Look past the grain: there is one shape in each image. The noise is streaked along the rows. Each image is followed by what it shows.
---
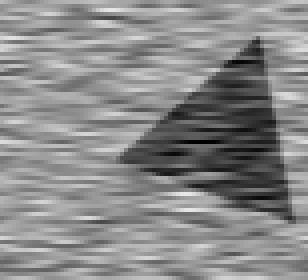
triangle
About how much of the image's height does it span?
two thirds
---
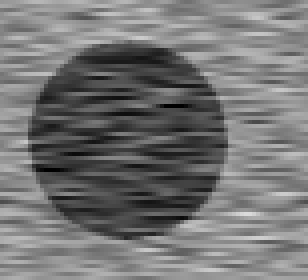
disc
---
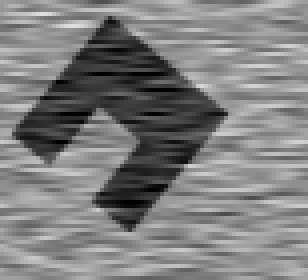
square with a notch
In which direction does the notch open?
down and left
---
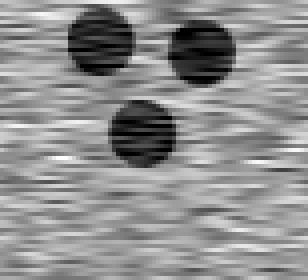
three dots
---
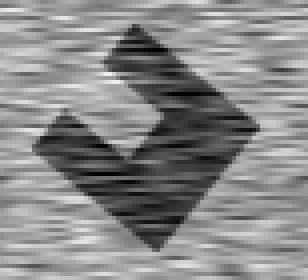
square with a notch
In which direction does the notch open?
up and left
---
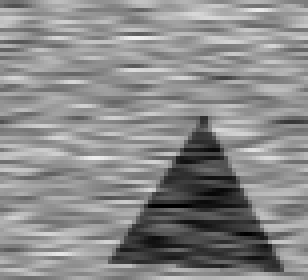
triangle
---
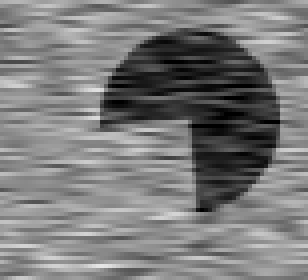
disc with a wedge cut out
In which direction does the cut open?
down and left
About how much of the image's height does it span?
two thirds
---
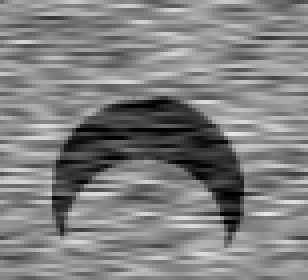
crescent
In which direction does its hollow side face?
down
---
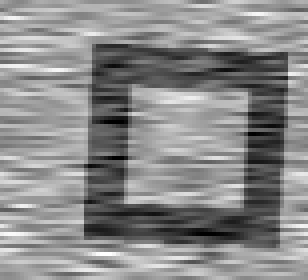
square frame
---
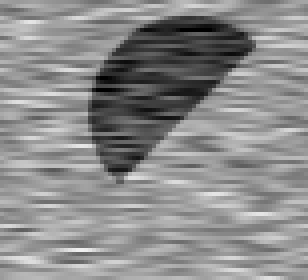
half disc
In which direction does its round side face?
up and left
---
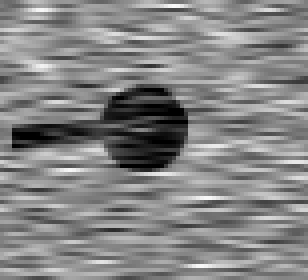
lollipop
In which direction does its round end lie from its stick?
right
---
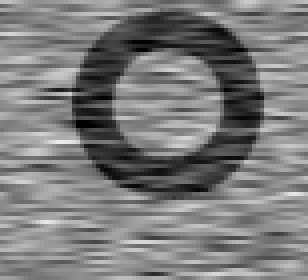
ring
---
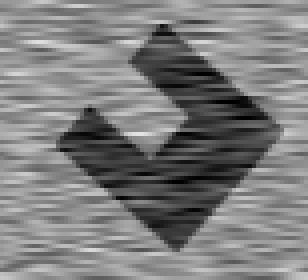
square with a notch
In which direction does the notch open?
up and left
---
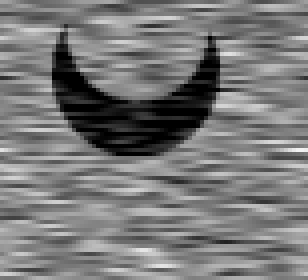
crescent
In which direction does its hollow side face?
up
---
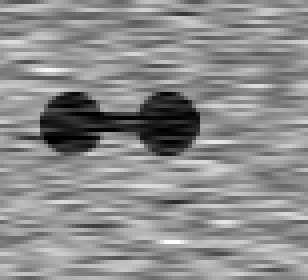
dumbbell
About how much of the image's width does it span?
half
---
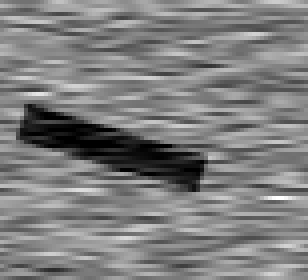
bar
